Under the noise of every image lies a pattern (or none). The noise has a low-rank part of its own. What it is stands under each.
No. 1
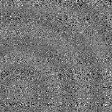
rings round one point
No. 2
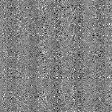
vertical stripes
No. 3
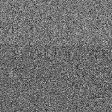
a sharp edge
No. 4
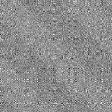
diagonal stripes
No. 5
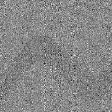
a wavy band
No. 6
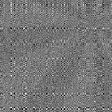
spokes from one point
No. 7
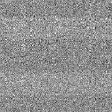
horizontal stripes
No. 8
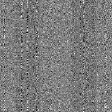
vertical stripes
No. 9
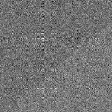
a sharp edge
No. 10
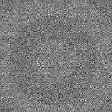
rings round one point
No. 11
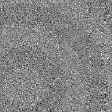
rings round one point
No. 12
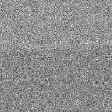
a sharp edge
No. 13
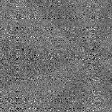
spokes from one point
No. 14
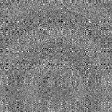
rings round one point
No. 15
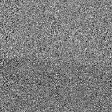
a sharp edge
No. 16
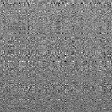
a smooth slope
